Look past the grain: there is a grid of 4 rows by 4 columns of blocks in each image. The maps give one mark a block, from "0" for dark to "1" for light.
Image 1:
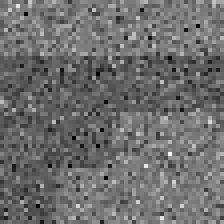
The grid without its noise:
1 1 1 1
0 0 0 0
0 0 1 1
0 1 1 1
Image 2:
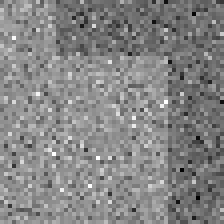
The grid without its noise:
1 0 0 0
1 1 1 0
1 1 1 0
1 1 1 0
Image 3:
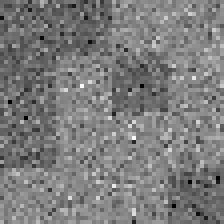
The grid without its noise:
0 0 1 1
0 1 0 1
0 1 1 1
1 1 1 0
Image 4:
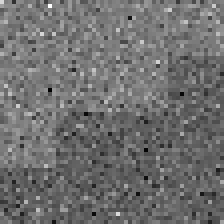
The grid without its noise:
1 1 1 1
1 1 1 0
1 0 0 0
0 0 0 0
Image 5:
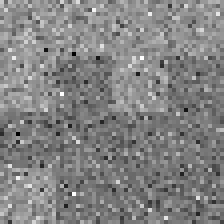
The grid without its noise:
1 1 1 1
1 0 1 0
0 0 0 0
1 0 0 0
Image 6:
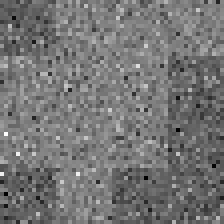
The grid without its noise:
0 1 1 1
1 1 1 0
1 1 1 0
0 1 0 0
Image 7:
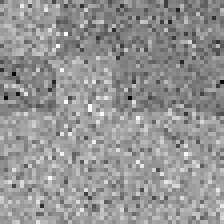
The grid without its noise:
1 0 0 0
0 1 0 0
1 1 1 1
1 1 1 1
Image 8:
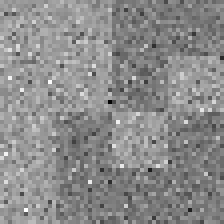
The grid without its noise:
1 1 0 0
1 1 0 1
1 0 1 0
1 0 0 0
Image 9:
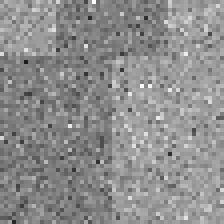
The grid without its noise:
1 0 0 1
0 0 1 1
0 0 1 1
0 0 1 1
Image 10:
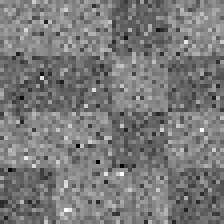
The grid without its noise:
1 1 0 1
0 0 1 0
1 1 0 1
0 1 1 0
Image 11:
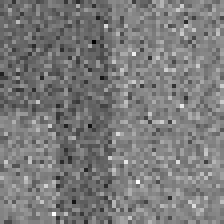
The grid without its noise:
0 0 1 1
0 0 1 1
1 0 1 1
1 0 1 1
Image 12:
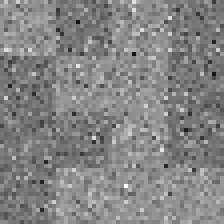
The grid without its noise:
1 0 1 0
0 1 1 0
0 0 1 0
0 1 1 1
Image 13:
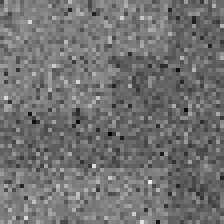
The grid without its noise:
1 1 1 0
1 1 0 0
0 0 0 0
1 1 1 0
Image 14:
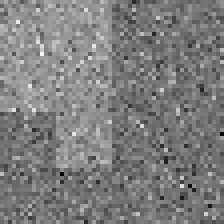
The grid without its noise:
1 1 0 0
1 1 0 0
0 1 0 0
0 0 0 0
